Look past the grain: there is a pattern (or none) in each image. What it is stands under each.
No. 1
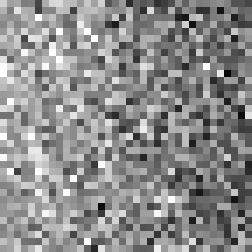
a smooth slope
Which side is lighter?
left
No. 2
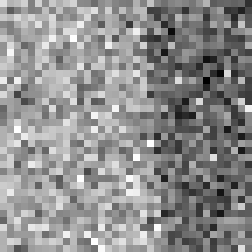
a sharp edge
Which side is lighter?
left
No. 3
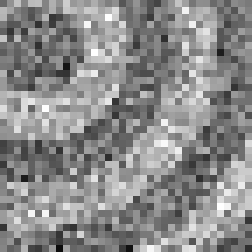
rings round one point
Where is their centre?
top left
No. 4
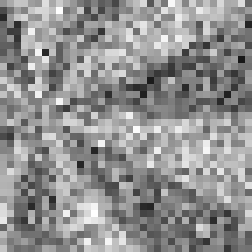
spokes from one point
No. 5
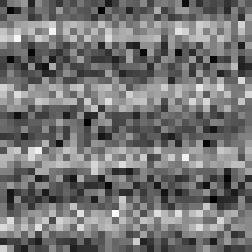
horizontal stripes
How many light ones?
4
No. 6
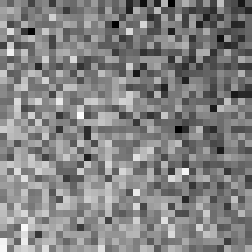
a smooth slope
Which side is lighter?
bottom left
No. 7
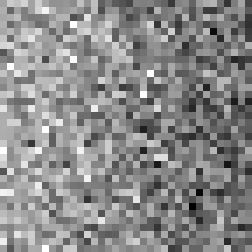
a smooth slope
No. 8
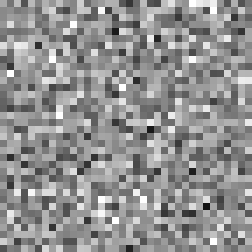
only noise
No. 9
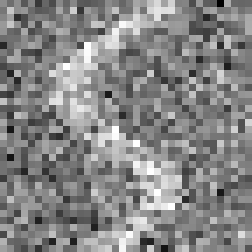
a wavy band
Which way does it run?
top to bottom
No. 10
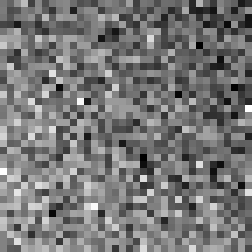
a smooth slope
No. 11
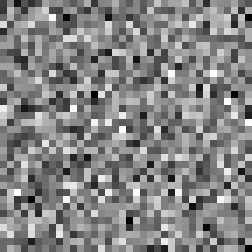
only noise
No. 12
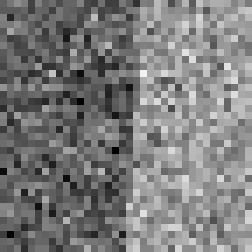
a sharp edge
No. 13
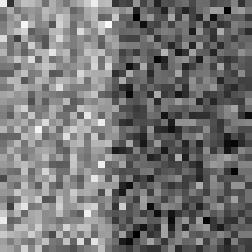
a sharp edge
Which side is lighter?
left
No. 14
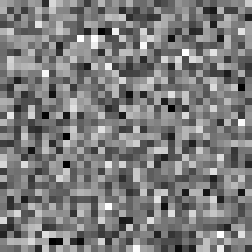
only noise
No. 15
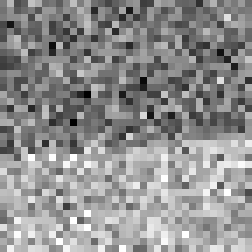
a sharp edge
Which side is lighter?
bottom
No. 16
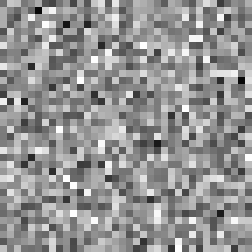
only noise
